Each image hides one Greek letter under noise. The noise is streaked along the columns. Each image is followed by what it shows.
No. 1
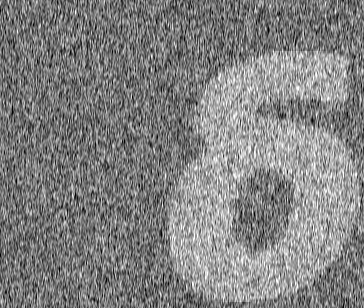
light delta
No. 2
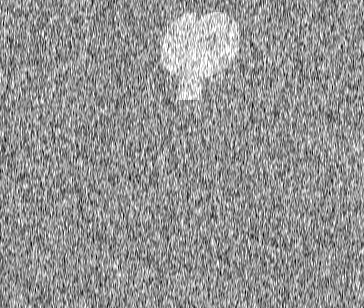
light phi, top middle
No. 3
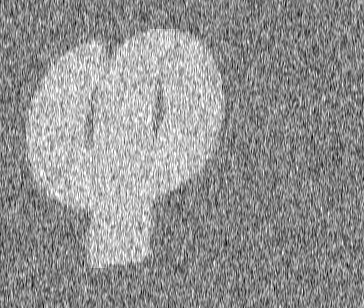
light phi
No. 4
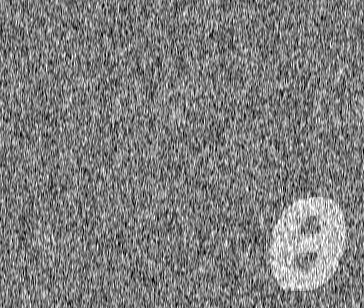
light theta, bottom right
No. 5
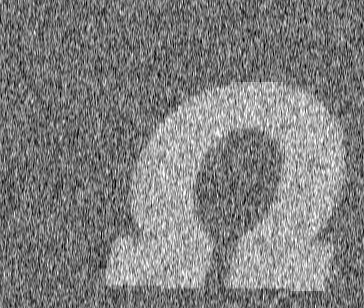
light omega
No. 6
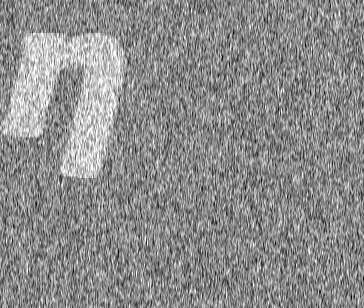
light eta
